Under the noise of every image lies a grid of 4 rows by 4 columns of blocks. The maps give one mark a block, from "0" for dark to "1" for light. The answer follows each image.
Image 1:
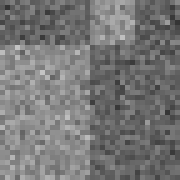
0 0 1 0
1 1 0 0
1 1 0 0
1 1 0 0
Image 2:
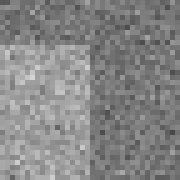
0 0 0 0
1 1 0 0
1 1 0 0
1 1 0 0
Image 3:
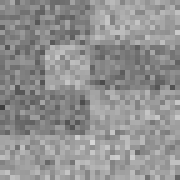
0 0 1 1
0 1 0 0
0 0 1 1
1 1 1 1
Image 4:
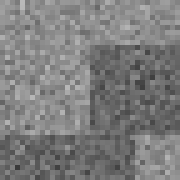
1 1 1 1
1 1 0 0
1 1 0 0
0 0 0 1
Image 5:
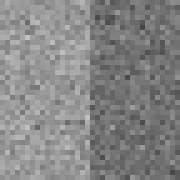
1 1 0 0
1 1 0 0
1 1 0 0
1 1 0 0
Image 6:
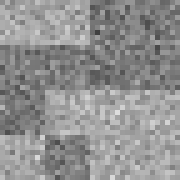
1 1 0 0
0 0 0 0
0 1 1 1
1 0 1 1
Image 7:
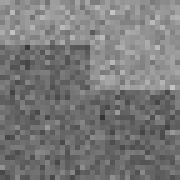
1 1 1 1
0 0 1 1
0 0 0 0
0 0 0 0
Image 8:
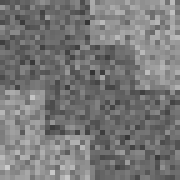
0 0 1 1
0 0 0 1
1 0 0 0
1 1 0 0
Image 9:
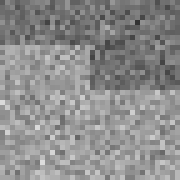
0 0 0 0
1 1 0 0
1 1 1 1
1 1 1 1
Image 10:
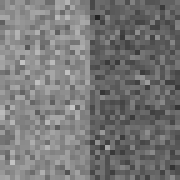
1 1 0 0
1 1 0 0
1 1 0 0
1 1 0 0
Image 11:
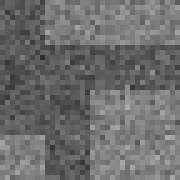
0 1 1 1
0 0 0 0
0 0 1 1
1 0 1 1
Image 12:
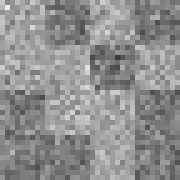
1 0 1 0
1 1 0 1
0 1 1 0
0 0 1 0
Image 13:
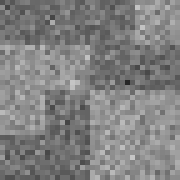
0 0 0 1
1 1 0 0
1 0 1 1
0 0 1 1
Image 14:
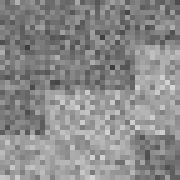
0 0 0 0
0 0 0 1
0 1 1 1
1 1 1 0
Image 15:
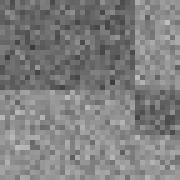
0 0 0 1
0 0 0 1
1 1 1 0
1 1 1 1
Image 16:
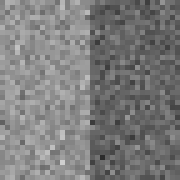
1 1 0 0
1 1 0 0
1 1 0 0
1 1 0 0
